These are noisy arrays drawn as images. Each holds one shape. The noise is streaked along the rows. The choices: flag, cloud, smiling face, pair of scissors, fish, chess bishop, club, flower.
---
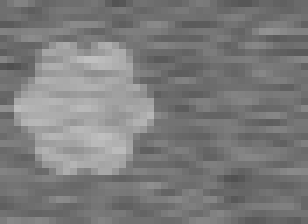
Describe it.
light flower
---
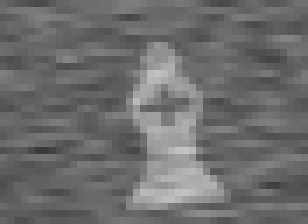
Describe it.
light chess bishop
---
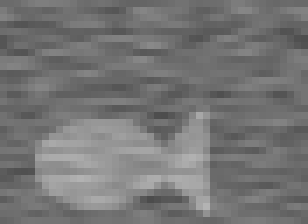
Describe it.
light fish
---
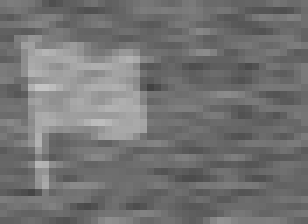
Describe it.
light flag
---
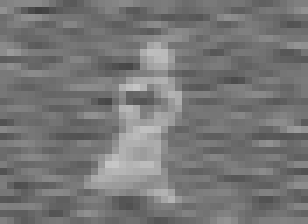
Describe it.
light chess bishop
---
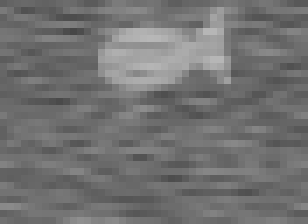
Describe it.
light fish, top middle
